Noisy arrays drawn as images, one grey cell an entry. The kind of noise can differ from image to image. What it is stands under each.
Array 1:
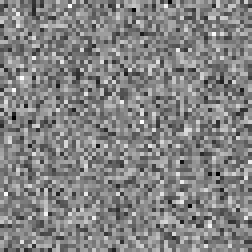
independent entries
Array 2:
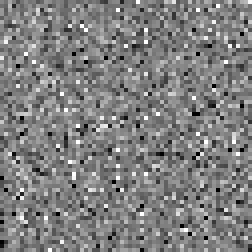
heavy tails
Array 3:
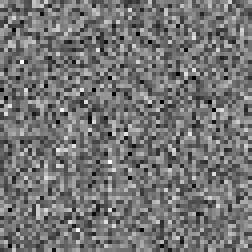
independent entries
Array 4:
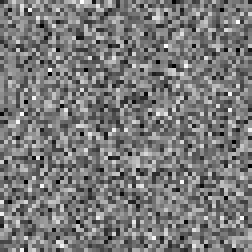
independent entries
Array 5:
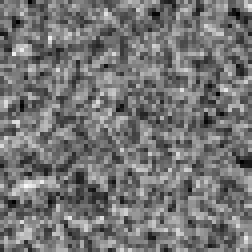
blotchy
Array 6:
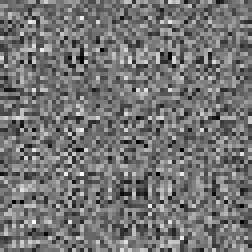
low rank plus noise
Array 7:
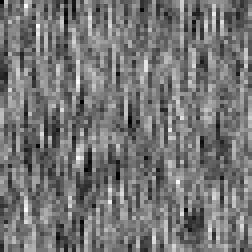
streaked along the columns
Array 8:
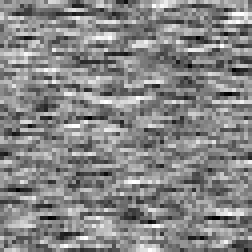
streaked along the rows
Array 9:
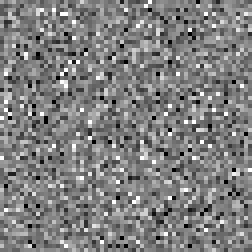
heavy tails
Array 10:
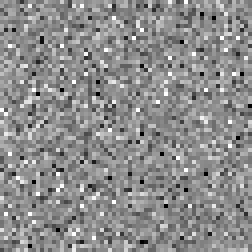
heavy tails
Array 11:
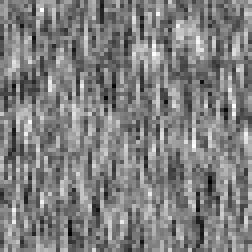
streaked along the columns
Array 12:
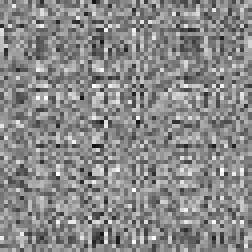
low rank plus noise
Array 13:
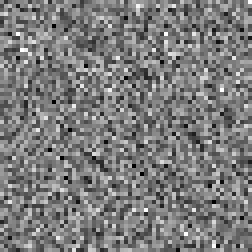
independent entries
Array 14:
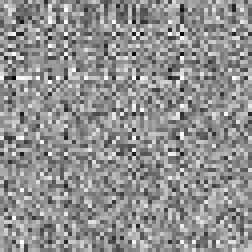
low rank plus noise
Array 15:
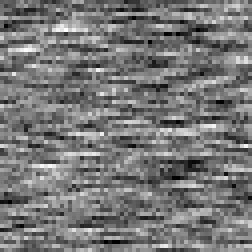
streaked along the rows
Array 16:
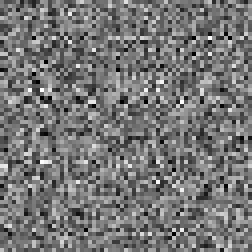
low rank plus noise
